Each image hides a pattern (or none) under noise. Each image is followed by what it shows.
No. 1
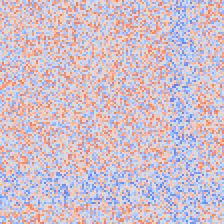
bands of rows crossing bands of columns
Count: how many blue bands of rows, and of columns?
1 and 1
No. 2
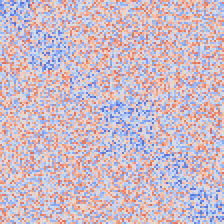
blocks along the diagonal
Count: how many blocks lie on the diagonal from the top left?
6
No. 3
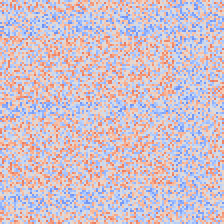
bands of rows crossing bands of columns
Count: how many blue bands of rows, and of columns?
3 and 1
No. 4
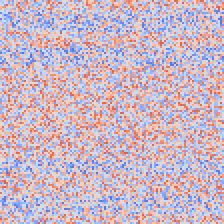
bands of rows
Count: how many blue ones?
4
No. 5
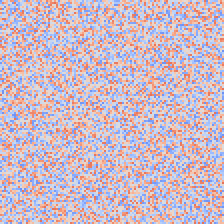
only noise
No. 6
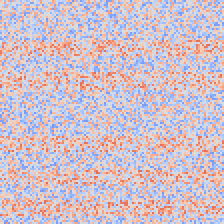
bands of rows
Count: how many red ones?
5
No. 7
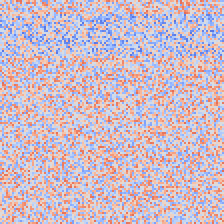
one band of rows
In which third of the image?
top
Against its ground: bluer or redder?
bluer
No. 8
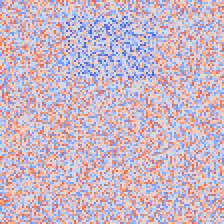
one block
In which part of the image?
top middle
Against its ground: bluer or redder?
bluer
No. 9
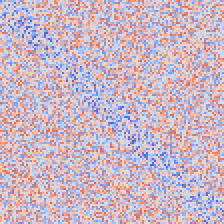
a diagonal band
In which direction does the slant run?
top left to bottom right
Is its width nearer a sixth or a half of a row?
a sixth
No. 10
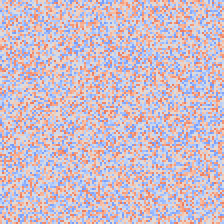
only noise
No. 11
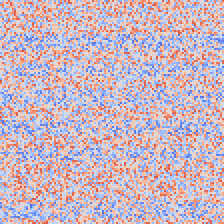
bands of rows
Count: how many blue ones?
6
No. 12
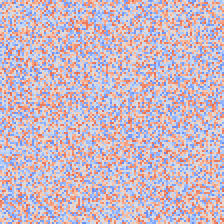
only noise
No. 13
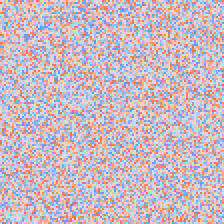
only noise
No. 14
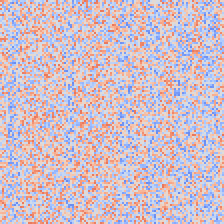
bands of columns
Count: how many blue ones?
6
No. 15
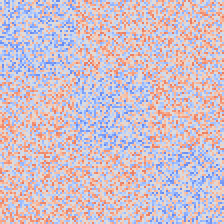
blocks along the diagonal
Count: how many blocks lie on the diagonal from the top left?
3
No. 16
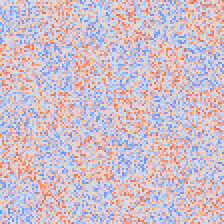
a checkerboard
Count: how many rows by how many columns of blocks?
5 by 6
